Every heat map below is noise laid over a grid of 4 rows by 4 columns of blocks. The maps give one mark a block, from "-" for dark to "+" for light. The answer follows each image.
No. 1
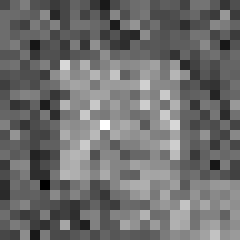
----
-++-
-++-
--++
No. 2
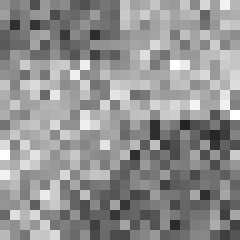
--++
++++
++--
+---
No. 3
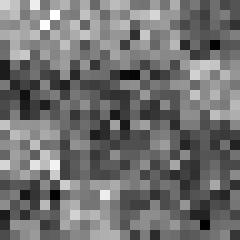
+++-
---+
+---
-+--
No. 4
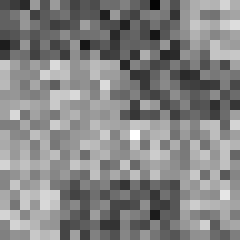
---+
++--
++++
+--+
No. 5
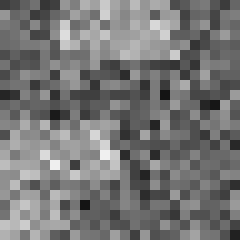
-++-
----
++--
+---
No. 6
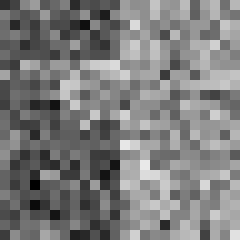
--++
-+++
--++
--++
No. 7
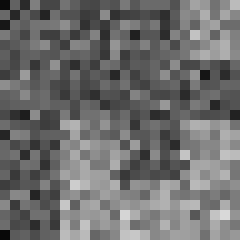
---+
----
-+-+
-+++
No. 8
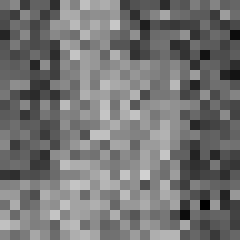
-+--
-++-
-++-
+++-
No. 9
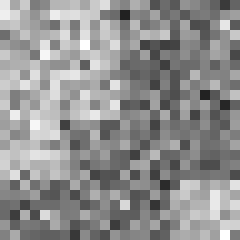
++--
++--
+---
---+
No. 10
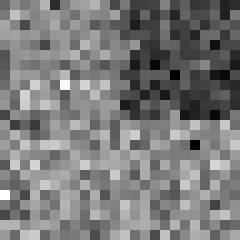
++--
++--
++++
++++
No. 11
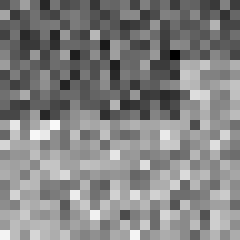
----
---+
++++
++++
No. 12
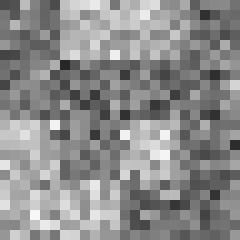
-++-
----
+-+-
++--
